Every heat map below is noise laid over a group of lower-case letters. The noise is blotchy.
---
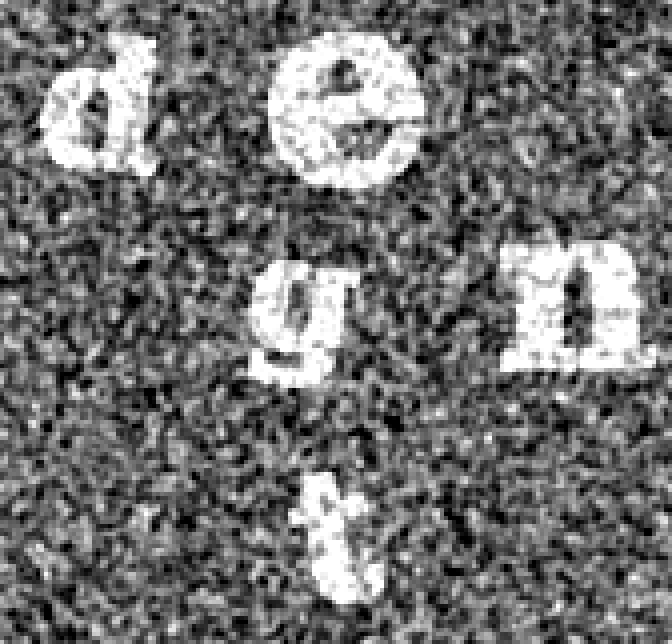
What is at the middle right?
n
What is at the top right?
nothing
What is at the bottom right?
nothing
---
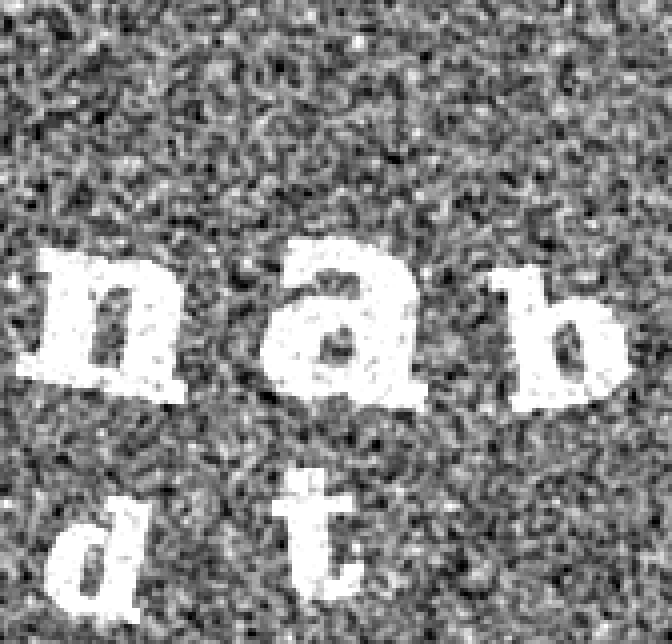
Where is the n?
middle left
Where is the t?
bottom middle
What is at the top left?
nothing
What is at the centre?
a
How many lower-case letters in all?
5
